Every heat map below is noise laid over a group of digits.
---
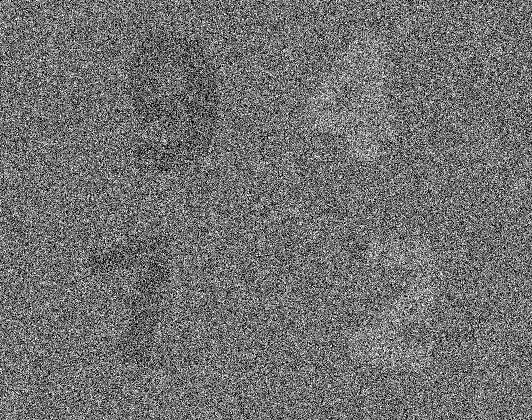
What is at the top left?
9
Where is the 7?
bottom left
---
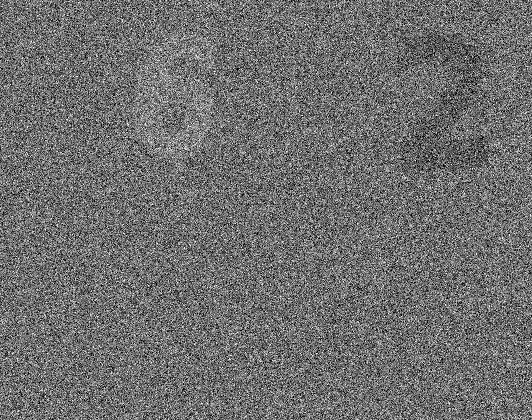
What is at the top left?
6
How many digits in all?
2
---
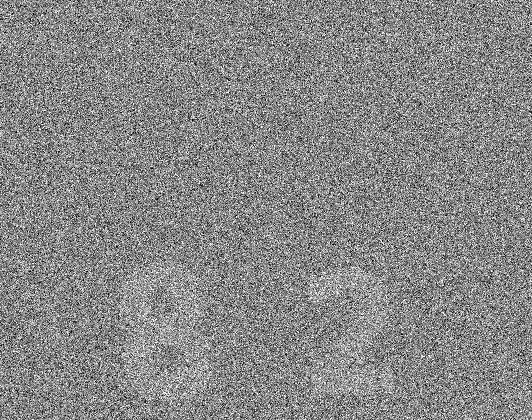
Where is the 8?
bottom left
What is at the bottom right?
2
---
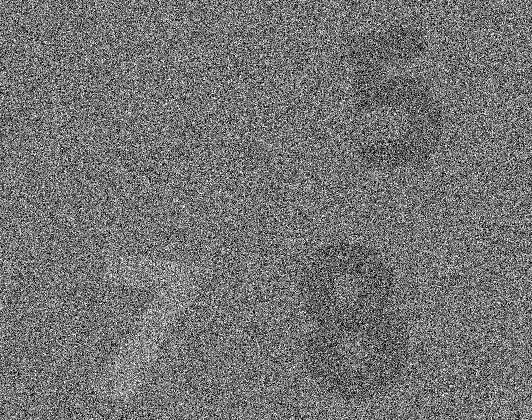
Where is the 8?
bottom right
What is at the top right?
5
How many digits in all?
3
